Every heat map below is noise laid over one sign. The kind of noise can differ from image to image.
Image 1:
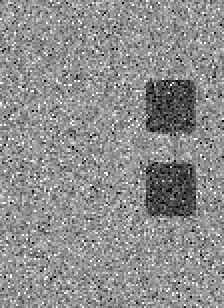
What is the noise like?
heavy tails
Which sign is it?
colon
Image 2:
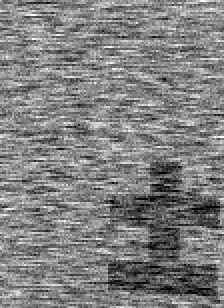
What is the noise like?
streaked along the rows
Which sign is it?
plus-minus sign
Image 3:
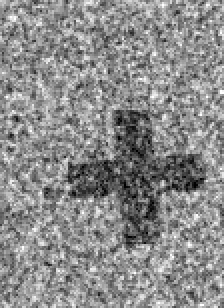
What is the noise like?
blotchy
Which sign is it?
plus sign
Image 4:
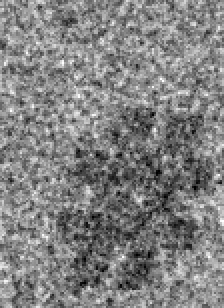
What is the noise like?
blotchy
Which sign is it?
hash sign
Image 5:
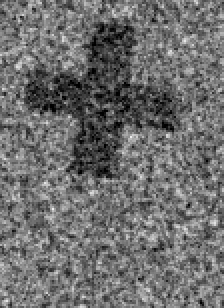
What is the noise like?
blotchy
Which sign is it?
plus sign
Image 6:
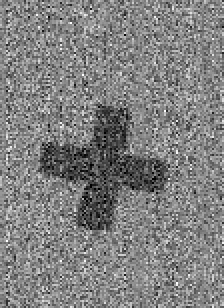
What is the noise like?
columns of uneven size
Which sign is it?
plus sign
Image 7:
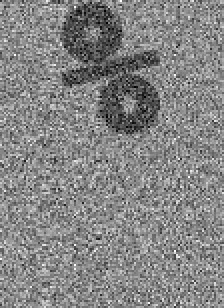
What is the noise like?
low rank plus noise
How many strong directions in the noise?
three or four
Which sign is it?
percent sign
